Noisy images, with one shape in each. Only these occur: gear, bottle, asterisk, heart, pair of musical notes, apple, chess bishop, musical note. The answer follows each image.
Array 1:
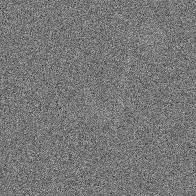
musical note
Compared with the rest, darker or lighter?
lighter
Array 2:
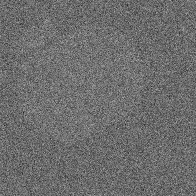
apple
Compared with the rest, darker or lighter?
lighter
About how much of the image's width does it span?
two thirds
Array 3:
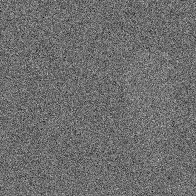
bottle
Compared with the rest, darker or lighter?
lighter
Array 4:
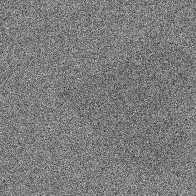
heart
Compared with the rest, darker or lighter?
darker
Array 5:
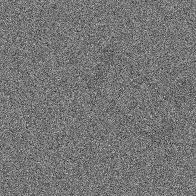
pair of musical notes
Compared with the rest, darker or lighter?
darker
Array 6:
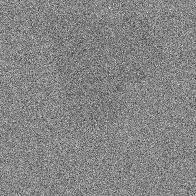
heart
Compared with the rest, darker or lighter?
darker
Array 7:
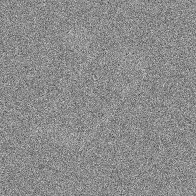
pair of musical notes
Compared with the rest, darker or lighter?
lighter
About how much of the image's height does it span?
two thirds
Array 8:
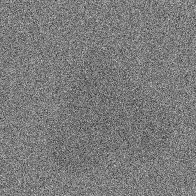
heart
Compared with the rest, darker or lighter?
darker
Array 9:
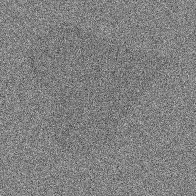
heart
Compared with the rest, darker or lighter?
darker
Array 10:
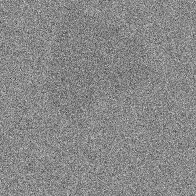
heart
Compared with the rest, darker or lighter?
darker
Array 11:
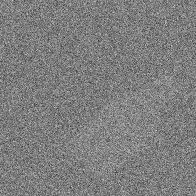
bottle
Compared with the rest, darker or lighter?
lighter
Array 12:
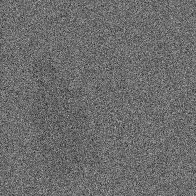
bottle
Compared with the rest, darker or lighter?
darker
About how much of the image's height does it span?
two thirds
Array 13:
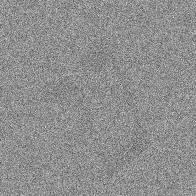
pair of musical notes
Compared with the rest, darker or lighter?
darker
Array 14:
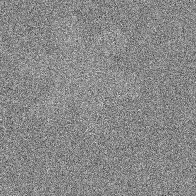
asterisk
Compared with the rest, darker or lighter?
lighter
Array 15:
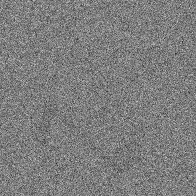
musical note
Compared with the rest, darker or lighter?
darker
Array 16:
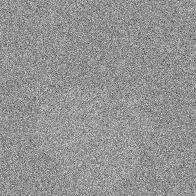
apple
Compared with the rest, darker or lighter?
lighter
